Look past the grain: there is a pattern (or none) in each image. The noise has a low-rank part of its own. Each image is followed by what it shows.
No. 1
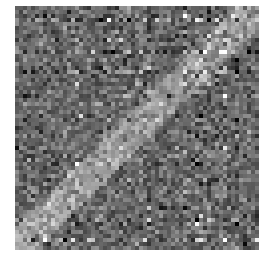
a diagonal band
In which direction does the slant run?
bottom left to top right
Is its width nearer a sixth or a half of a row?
a sixth
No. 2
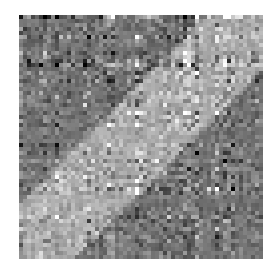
a diagonal band
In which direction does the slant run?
bottom left to top right
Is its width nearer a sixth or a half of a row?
a half
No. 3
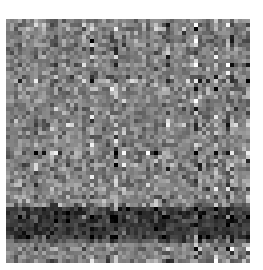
one band of rows
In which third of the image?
bottom
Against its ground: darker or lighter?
darker
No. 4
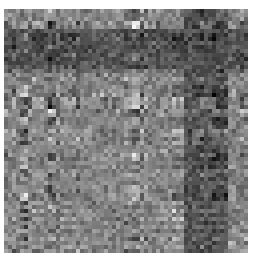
bands of rows crossing bands of columns
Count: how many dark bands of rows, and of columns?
1 and 1
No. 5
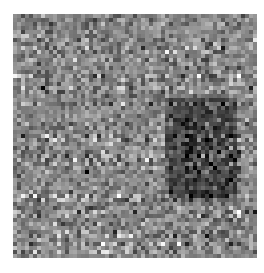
one block
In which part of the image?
middle right
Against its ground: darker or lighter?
darker
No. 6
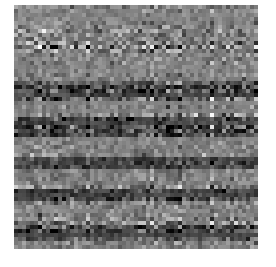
bands of rows
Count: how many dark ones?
5
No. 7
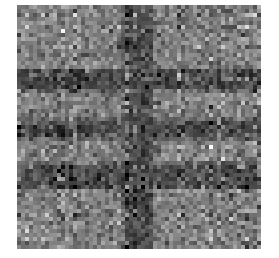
bands of rows crossing bands of columns
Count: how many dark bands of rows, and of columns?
3 and 1
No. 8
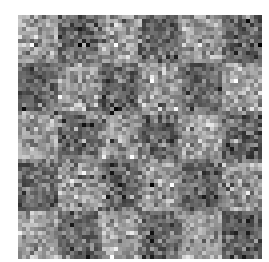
a checkerboard
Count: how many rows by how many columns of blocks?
5 by 6
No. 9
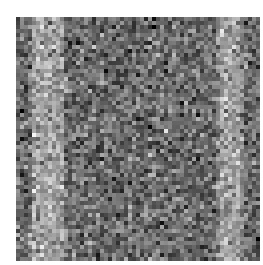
bands of columns
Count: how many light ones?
2
